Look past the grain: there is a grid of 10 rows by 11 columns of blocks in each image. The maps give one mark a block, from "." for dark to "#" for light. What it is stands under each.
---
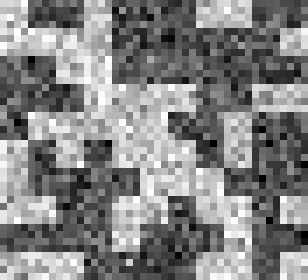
# . . # . . . # # . .
# # # # . . . . . . #
. . # # . . . . . . .
. . . # # # # . . # #
. # # # # # . . # . .
# . # . # # # . # . .
# . . . . # # # . . .
# # . . # # . # # . #
. . . . # . . . # . .
# # # . . . . # # . #
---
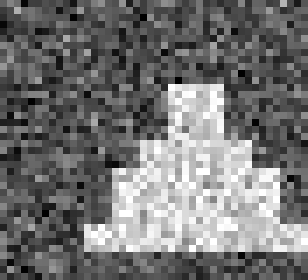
. . . . . . . . . . .
. . . . . . . . . . .
. . . . . . . . . . .
. . . . . . # # . . .
. . . . . . # # . . .
. . . . . # # # # . .
. . . . # # # # # # .
. . . . # # # # # # .
. . . # # # # # # # #
. . . . . . . . . . .
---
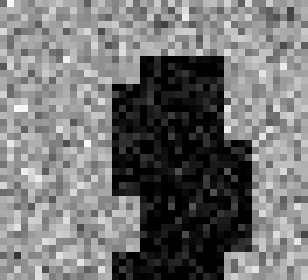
# # # # # # # # # # #
# # # # # # # # # # #
# # # # # . . . # # #
# # # # . . . . # # #
# # # # . . . . # # #
# # # # . . . . . # #
# # # # . . . . . # #
# # # # # . . . . # #
# # # # # . . . . # #
# # # # . . . . # # #
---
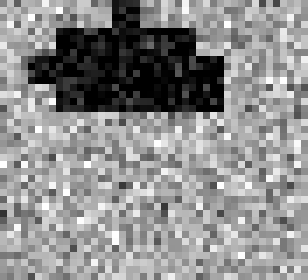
# # # # . # # # # # #
# # . . . . . # # # #
# . . . . . . . # # #
# # . . . . . . # # #
# # # # # # # # # # #
# # # # # # # # # # #
# # # # # # # # # # #
# # # # # # # # # # #
# # # # # # # # # # #
# # # # # # # # # # #
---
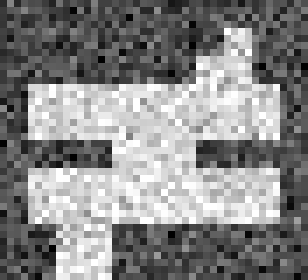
. . . . . . . . . . .
. . . . . . . . # . .
. . . . . . . # # . .
. # # # # # # # # # .
. # # # # # # # # # .
. . . . # # # . . . .
. # # # # # # # # # .
. # # # # # # # # # .
. . # # . . . . . . .
. . # # . . . . . . .
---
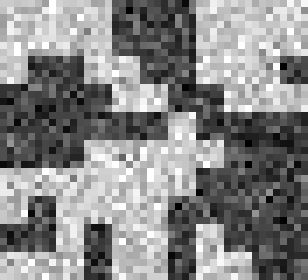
# # # # . . . # # # #
# # # # . . . # # # #
# . . # # . . # # # .
. . . . # # . . # # #
. . . . . . # . . . .
. . . # # # # # . . .
# # # # # # # . . . .
# . # # # # . . . . .
. . # . # # . # . . .
# # # . # # . # # . .
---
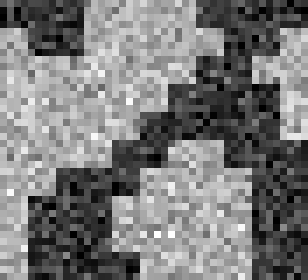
. . . # # # # . . . .
# . . # # # # # . . #
# # # # # # # . . # #
# # # # # # . . . . #
# # # # # . . . . . #
# # # # . . # # . . .
# # . . . # # # # . .
# . . . # # # # # . .
# . . . # # # # # . .
# . . . . # # # # . .
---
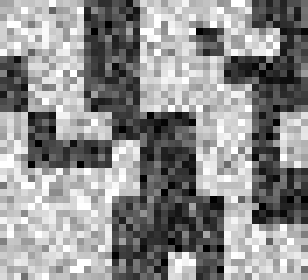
# # # . . # # # # . .
# # # . . # # . # # .
. # # . . # # # . . .
. # # . . # # # # . .
# . # # . . . # # . #
# . . . # . . # # . #
# # # # # . . # # . .
# # # # . . . . # . .
# # # # . . . . # # #
# # # # . . # . # # #
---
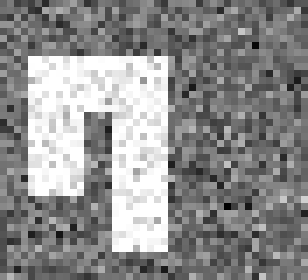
. . . . . . . . . . .
. . . . . . . . . . .
. # # # # # . . . . .
. # # # # # . . . . .
. # # . # # . . . . .
. # # . # # . . . . .
. # # . # # . . . . .
. . . . # # . . . . .
. . . . # # . . . . .
. . . . . . . . . . .
